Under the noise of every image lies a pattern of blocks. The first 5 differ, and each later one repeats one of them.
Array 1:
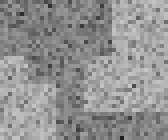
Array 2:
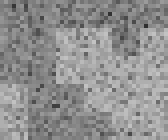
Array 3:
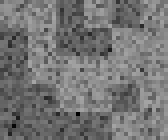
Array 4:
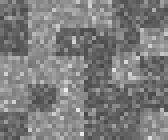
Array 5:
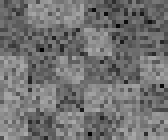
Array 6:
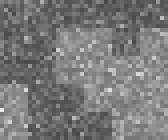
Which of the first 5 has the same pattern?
2
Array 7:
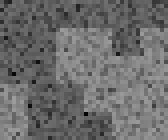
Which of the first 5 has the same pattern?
2
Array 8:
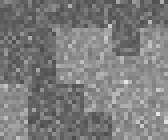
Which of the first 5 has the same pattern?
2
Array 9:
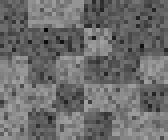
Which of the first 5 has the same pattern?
5
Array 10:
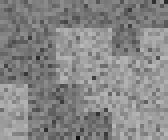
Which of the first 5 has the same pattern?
2
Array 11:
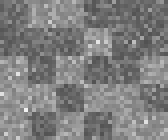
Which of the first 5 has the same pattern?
5
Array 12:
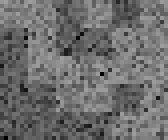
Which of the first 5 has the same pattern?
3
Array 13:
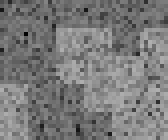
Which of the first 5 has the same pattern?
2
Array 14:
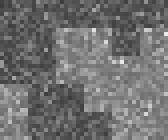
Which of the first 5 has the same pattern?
2
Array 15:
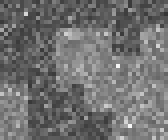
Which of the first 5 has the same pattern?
2
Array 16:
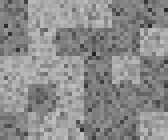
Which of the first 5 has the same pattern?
4
